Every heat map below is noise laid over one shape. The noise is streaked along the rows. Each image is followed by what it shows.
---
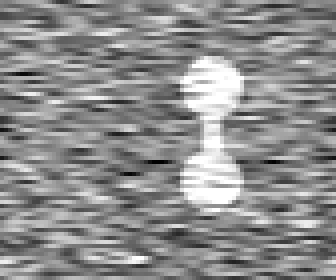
dumbbell
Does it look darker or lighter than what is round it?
lighter
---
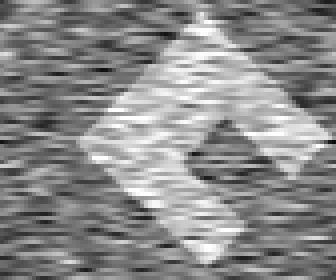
square with a notch
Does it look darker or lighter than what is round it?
lighter
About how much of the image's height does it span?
nearly all
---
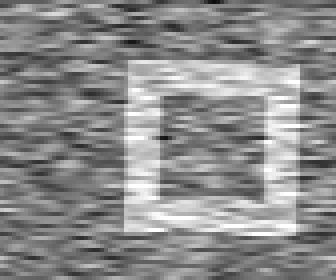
square frame
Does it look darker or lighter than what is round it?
lighter
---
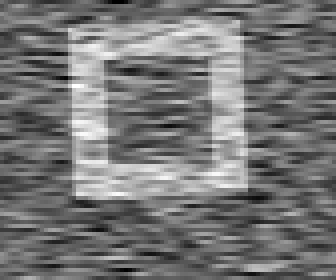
square frame
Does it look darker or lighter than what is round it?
lighter
